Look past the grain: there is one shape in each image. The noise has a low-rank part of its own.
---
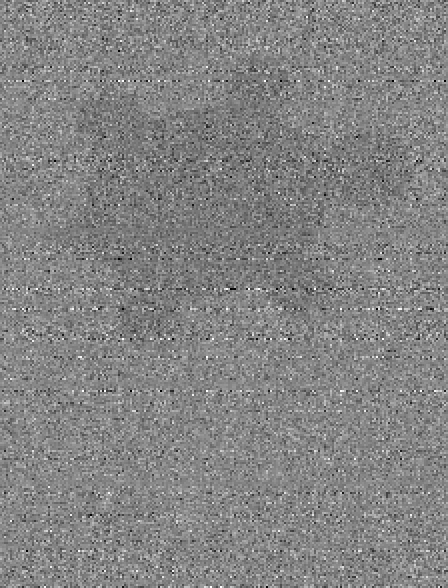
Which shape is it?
turtle
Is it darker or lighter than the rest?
darker
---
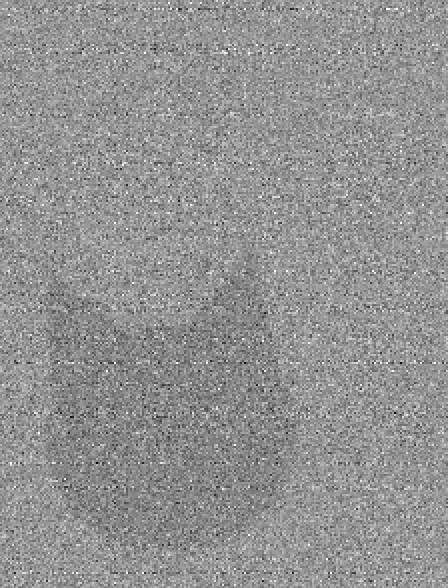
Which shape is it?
cat's head
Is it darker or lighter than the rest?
darker
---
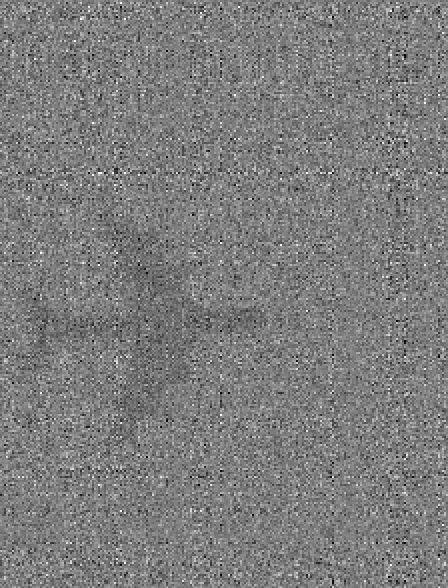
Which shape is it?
airplane
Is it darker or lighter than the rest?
darker
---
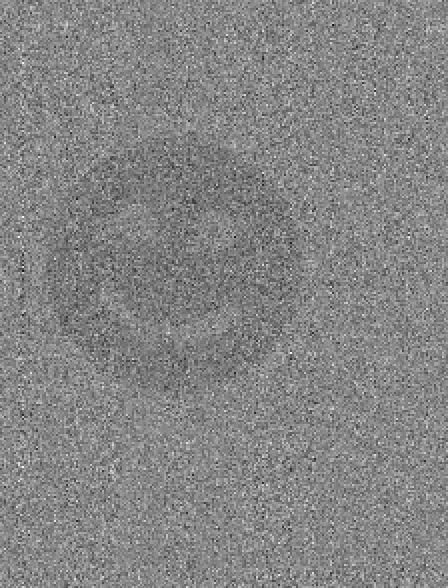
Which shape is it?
smiling face
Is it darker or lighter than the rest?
darker
